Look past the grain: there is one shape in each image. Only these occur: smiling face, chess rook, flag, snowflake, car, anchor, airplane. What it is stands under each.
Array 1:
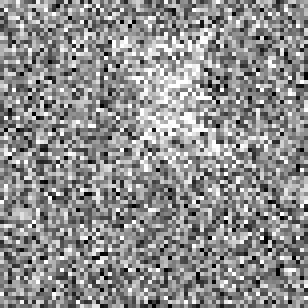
light chess rook
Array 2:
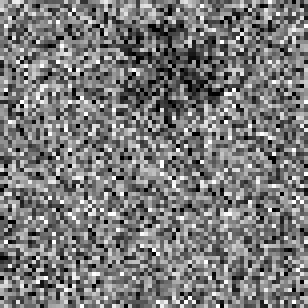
dark snowflake, top middle
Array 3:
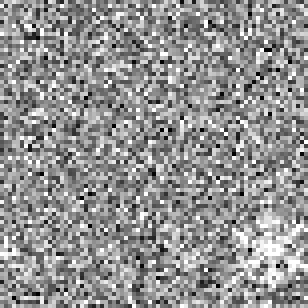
light snowflake, bottom right
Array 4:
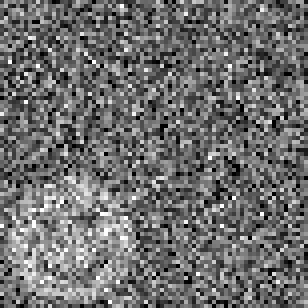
light smiling face, bottom left
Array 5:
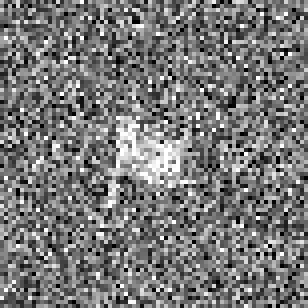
light flag, centre
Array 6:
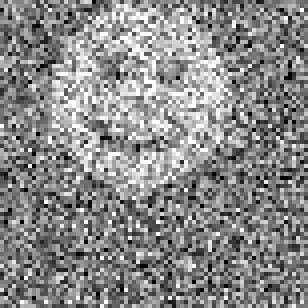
light smiling face
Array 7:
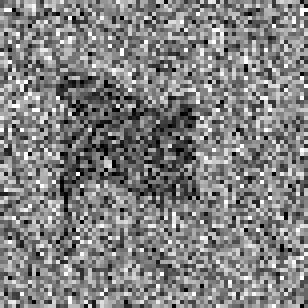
dark flag
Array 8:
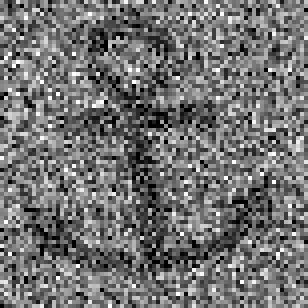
dark anchor
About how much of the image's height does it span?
nearly all
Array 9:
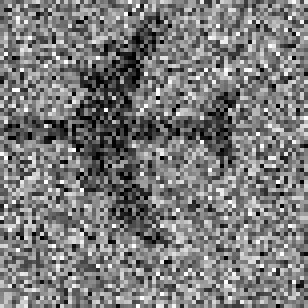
dark airplane
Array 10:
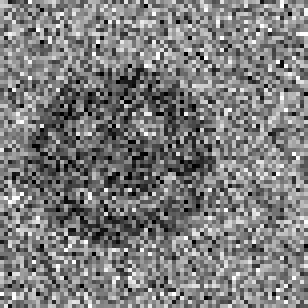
dark smiling face
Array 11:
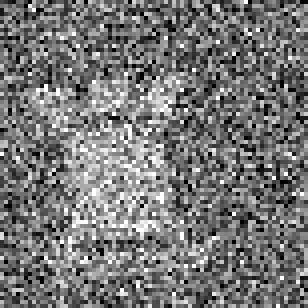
light chess rook
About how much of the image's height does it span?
two thirds
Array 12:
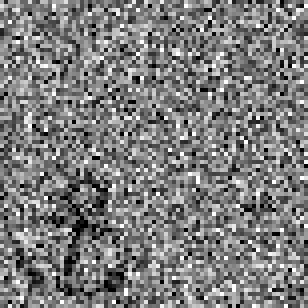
dark anchor, bottom left
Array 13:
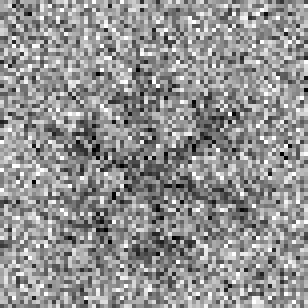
dark snowflake
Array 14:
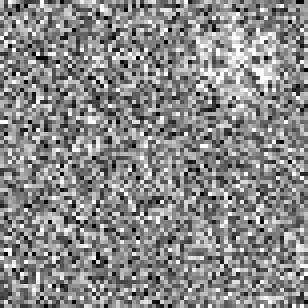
light snowflake, top right
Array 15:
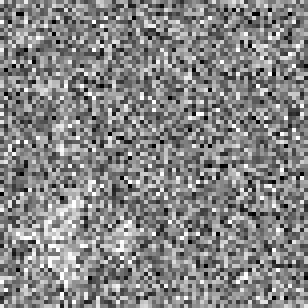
light airplane, bottom left
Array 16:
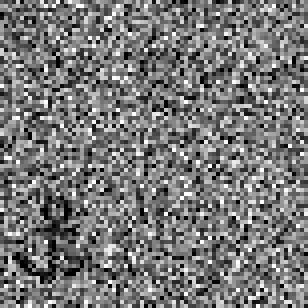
dark anchor, bottom left
